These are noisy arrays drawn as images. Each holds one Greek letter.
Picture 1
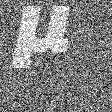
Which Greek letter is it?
mu
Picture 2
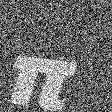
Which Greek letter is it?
pi
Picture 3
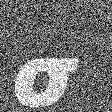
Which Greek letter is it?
sigma
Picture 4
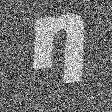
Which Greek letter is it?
eta
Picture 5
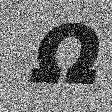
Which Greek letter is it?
omega
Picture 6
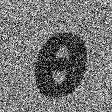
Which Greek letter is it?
theta
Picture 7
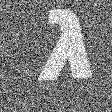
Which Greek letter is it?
lambda
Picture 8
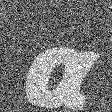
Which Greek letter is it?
alpha
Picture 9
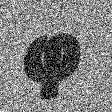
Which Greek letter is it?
phi
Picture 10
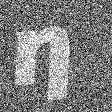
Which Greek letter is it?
eta
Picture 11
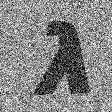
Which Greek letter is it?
lambda
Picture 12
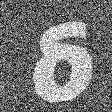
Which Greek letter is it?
delta
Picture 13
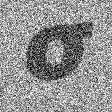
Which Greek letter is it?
sigma
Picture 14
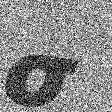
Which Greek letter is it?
sigma
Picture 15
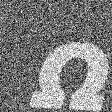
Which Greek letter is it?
omega
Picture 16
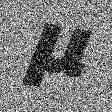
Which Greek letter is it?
mu
